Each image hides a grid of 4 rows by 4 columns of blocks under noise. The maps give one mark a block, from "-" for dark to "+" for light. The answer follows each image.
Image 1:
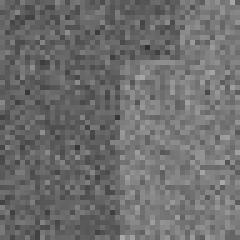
- - - +
- - + +
- - + +
- - + +
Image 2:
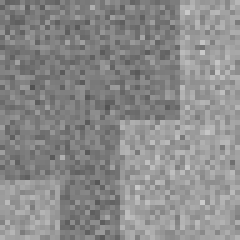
- - - +
- - - +
- - + +
+ - + +
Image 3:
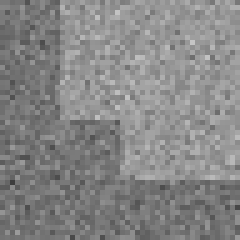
- + + +
- + + +
- - + +
- - - -
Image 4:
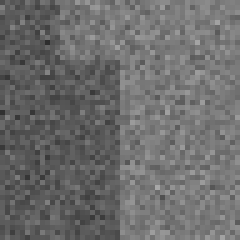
- + + +
- - + +
- - + +
- - + +
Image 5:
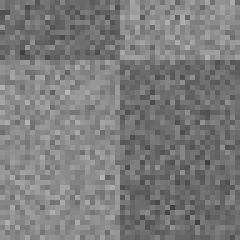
- - + +
+ + - -
+ + - -
+ + - -
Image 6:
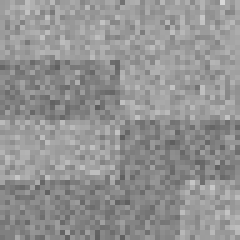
+ + + +
- - + +
+ + - -
- - - +
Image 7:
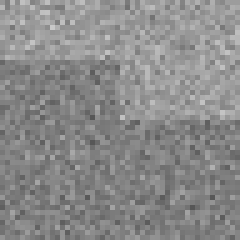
+ + + +
- - + +
- - - -
- - - -
